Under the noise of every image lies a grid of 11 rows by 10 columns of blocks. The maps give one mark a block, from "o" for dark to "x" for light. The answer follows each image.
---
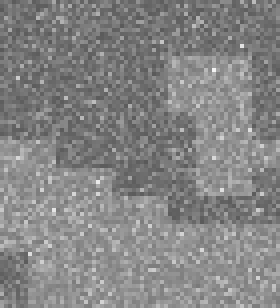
o o o o o o o o o o
o o o o o o o o o o
o o o o o o x x x o
o o o o o o x x x o
o o o o o o o x x o
x x o o o o o x x x
x x x x o o o x x o
x x x x x x o o o o
x x x x x x x x x x
o x x x x x x x x x
o x x x x x x x x x
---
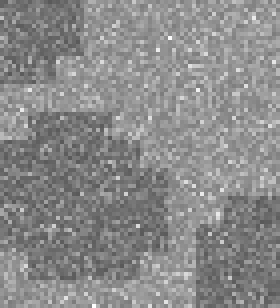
o o o x x x x x x x
o o o x x x x x x x
o o x x x x x x x x
x x x x x x x x x x
x o o o x x x x x x
o o o o o x x x x x
o o o o o o x x x x
o o o o o o x x o o
o o o o o o x o o o
x o o o o x x o o o
x x x x x x x o o o
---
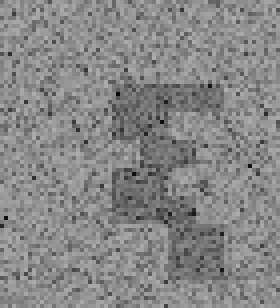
x x x x x x x x x x
x x x x x x x x x x
x x x x x x x x x x
x x x x o o o o x x
x x x x o o x x x x
x x x x x o o x x x
x x x x o o x x x x
x x x x o o o x x x
x x x x x x o o x x
x x x x x x o o x x
x x x x x x x x x x
